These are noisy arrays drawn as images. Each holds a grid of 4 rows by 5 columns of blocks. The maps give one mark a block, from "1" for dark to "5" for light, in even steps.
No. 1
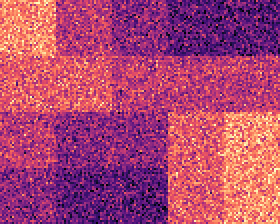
5 3 2 1 1
4 4 3 3 3
3 2 2 4 5
2 1 1 4 5
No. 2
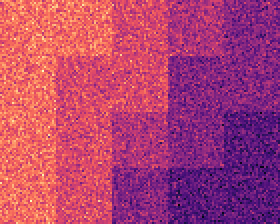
5 5 4 3 2
5 4 4 2 2
5 4 3 2 1
5 4 2 1 1
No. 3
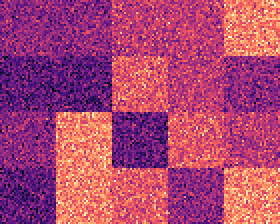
2 2 3 3 5
1 1 4 3 2
2 5 1 4 3
1 5 4 2 5
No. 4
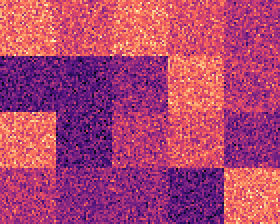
5 4 5 4 3
1 1 2 5 3
5 1 3 4 2
3 2 2 1 5
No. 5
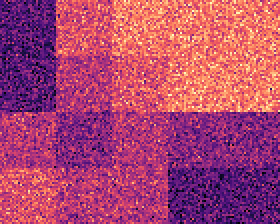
1 4 5 5 5
1 3 4 5 5
3 2 3 2 2
4 3 3 1 1
